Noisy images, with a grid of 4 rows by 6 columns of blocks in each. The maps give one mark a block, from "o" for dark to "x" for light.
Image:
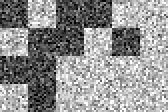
o x o o x x
x o o x o x
o o x x x x
x o x x x x
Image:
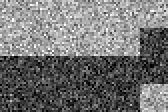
x x x x x x
x x x x x o
o o o o o o
o o o o o x
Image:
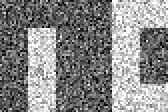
o o o o x x
o x o o x o
o x o o x o
o x o o x x
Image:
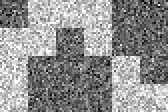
o x x x o o
x x o x o o
x o o o x o
x o o o x x
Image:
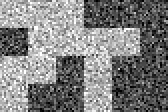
x x x o o o
o x x x x o
x x o x o o
x o o x o o
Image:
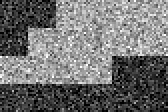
o o x x x x
o x x x x x
x x x x o o
o o o o o o
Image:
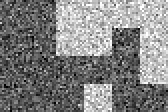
o o x x x x
o o x x o x
o o o o o x
o o o x o o
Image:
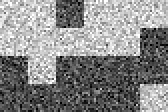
x x o x x x
x x x x x o
o x o o o o
o o o o o x
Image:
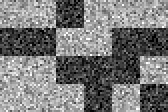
x x o x x x
o o x x o o
x x o o o x
x x x o x o
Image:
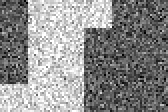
o x x x o o
o x x o o o
o x x o o o
x x x o o o
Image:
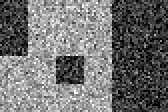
o x x x o o
o x x x o o
x x o x o o
x x x x o o
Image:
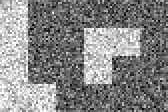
x o o o o o
x o o x x o
x o o x o o
x x o o o o
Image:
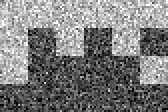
x x x x x x
x o x o x o
x o o o o x
o o o o o o
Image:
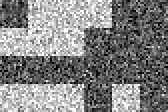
o x x x o o
x x x o o o
o o o o o o
x x x o x o
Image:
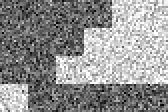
o o o o x x
o o o x x x
o o x x x x
x o o o o o
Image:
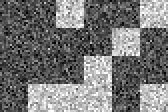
o o x o o x
o o o o x o
o o o x o o
o x x x o x
